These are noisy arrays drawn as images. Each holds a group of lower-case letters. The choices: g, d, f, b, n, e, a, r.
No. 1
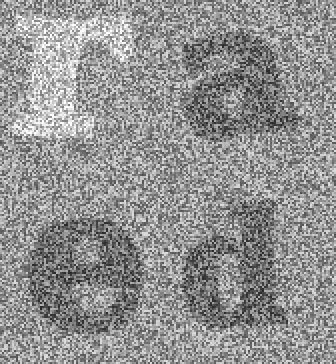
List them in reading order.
top left: light r; top right: dark a; bottom left: dark e; bottom right: dark d
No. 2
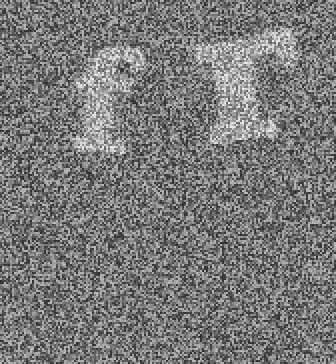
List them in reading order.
top left: light f; top right: light r
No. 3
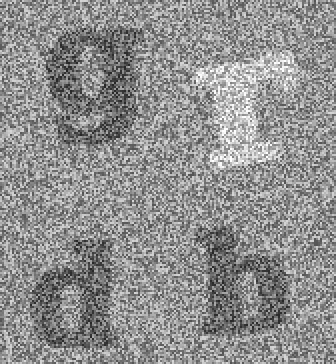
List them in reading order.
top left: dark g; top right: light r; bottom left: dark d; bottom right: dark b
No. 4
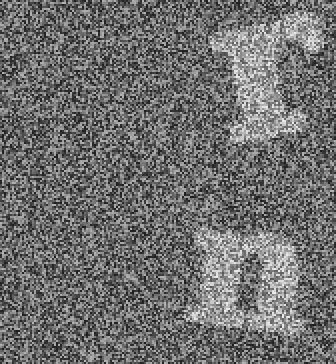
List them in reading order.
top right: light r; bottom right: light n
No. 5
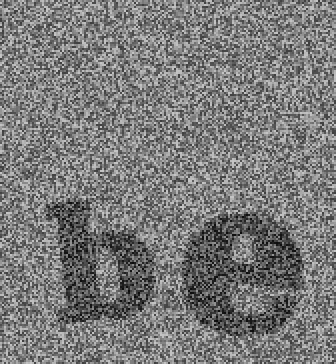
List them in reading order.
bottom left: dark b; bottom right: dark e
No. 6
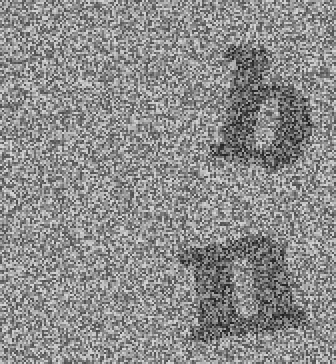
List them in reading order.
top right: dark b; bottom right: dark n
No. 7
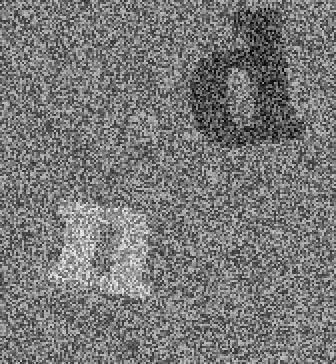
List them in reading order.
top right: dark d; bottom left: light n
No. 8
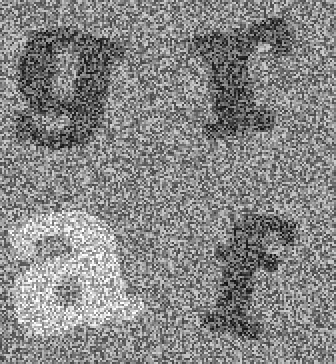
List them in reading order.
top left: dark g; top right: dark r; bottom left: light a; bottom right: dark f
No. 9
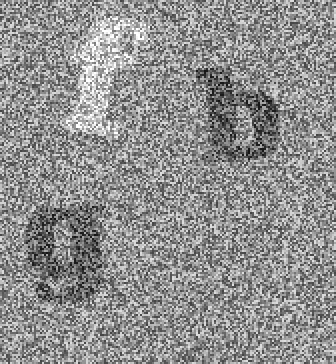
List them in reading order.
top left: light f; top right: dark b; bottom left: dark g
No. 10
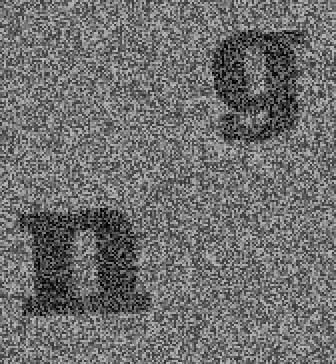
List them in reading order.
top right: dark g; bottom left: dark n
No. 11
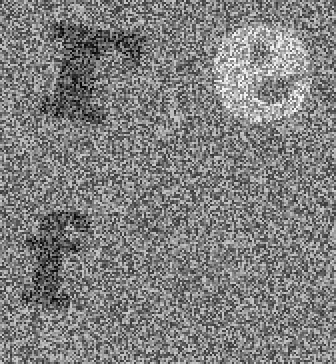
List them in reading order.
top left: dark r; top right: light e; bottom left: dark f
